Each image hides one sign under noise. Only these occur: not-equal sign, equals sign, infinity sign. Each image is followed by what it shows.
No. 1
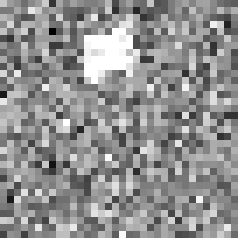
not-equal sign
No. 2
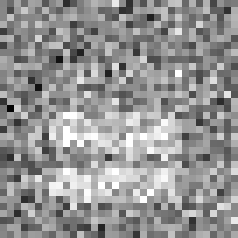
equals sign
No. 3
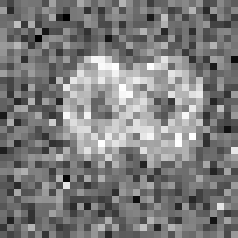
infinity sign
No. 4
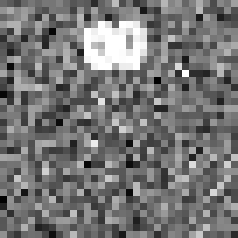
infinity sign
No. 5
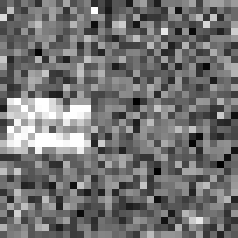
equals sign
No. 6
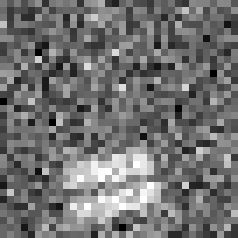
equals sign
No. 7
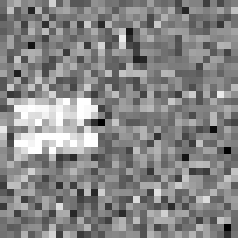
equals sign
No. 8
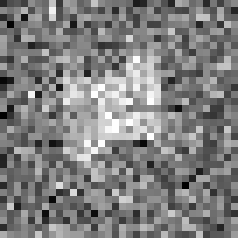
not-equal sign
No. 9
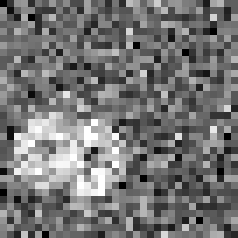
infinity sign
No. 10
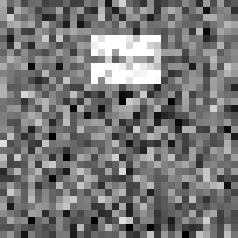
equals sign
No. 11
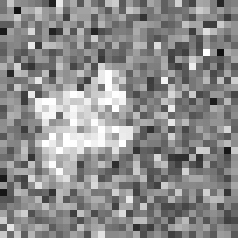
not-equal sign
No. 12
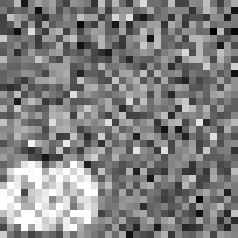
infinity sign
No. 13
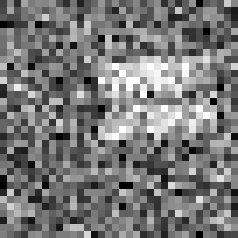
equals sign
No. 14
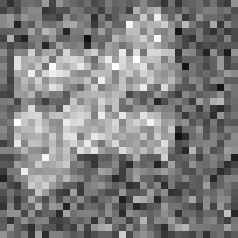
not-equal sign
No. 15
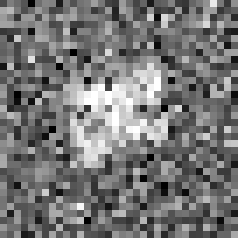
not-equal sign
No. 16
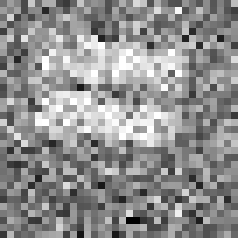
equals sign
